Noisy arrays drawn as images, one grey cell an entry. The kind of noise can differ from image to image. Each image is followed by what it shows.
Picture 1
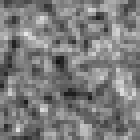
blotchy
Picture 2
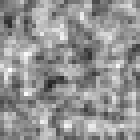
blotchy
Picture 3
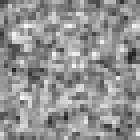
blotchy
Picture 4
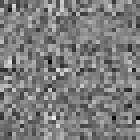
low rank plus noise
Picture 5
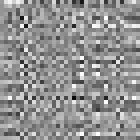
low rank plus noise
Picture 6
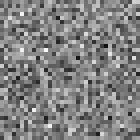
independent entries
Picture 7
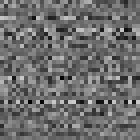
rows of uneven size
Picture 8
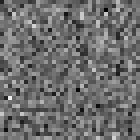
independent entries
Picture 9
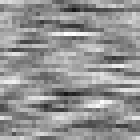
streaked along the rows
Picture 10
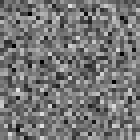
independent entries
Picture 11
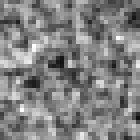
blotchy
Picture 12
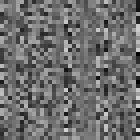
columns of uneven size
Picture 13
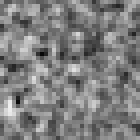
blotchy
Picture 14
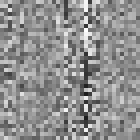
columns of uneven size
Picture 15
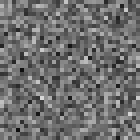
independent entries
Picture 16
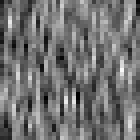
streaked along the columns
